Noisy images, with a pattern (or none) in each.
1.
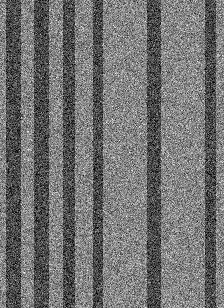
bands of columns
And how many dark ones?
6
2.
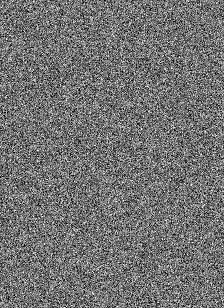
only noise
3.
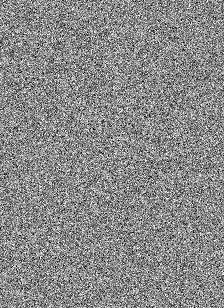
only noise
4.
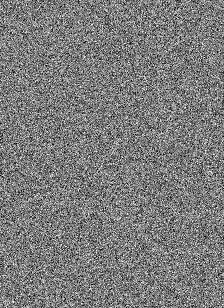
only noise
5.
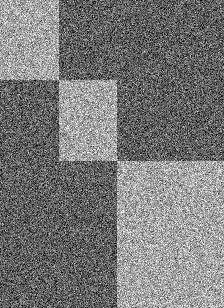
blocks along the diagonal
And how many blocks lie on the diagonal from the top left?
3
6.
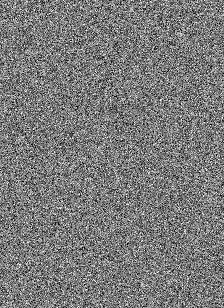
only noise
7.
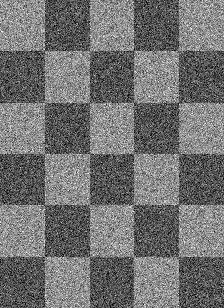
a checkerboard
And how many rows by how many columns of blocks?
6 by 5
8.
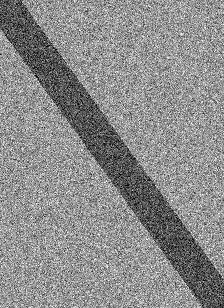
a diagonal band
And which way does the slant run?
top left to bottom right
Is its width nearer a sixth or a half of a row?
a sixth
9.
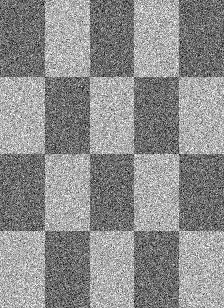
a checkerboard
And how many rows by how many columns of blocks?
4 by 5
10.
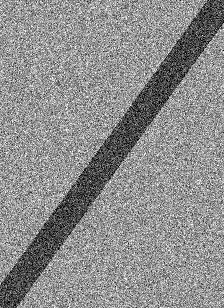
a diagonal band
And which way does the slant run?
bottom left to top right
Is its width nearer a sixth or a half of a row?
a sixth
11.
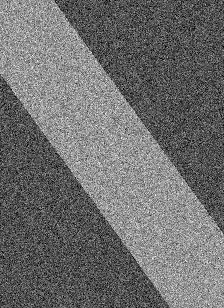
a diagonal band
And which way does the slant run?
top left to bottom right
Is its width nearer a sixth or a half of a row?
a half
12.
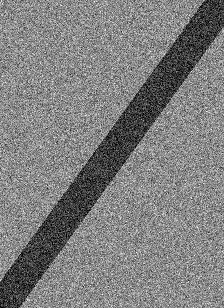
a diagonal band
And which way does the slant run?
bottom left to top right
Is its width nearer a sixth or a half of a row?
a sixth
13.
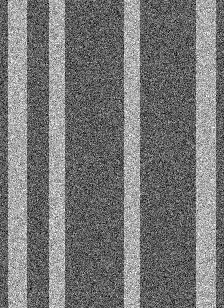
bands of columns
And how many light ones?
4
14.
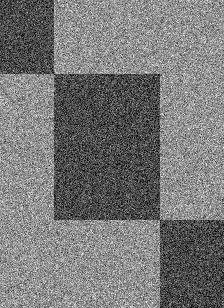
blocks along the diagonal
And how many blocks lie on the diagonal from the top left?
3
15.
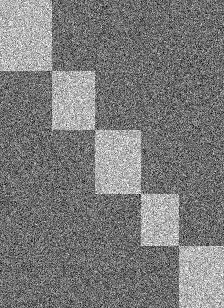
blocks along the diagonal
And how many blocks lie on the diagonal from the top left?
5
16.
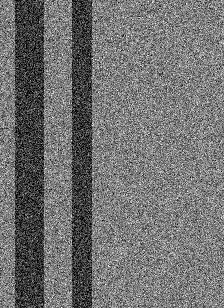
bands of columns
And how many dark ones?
2
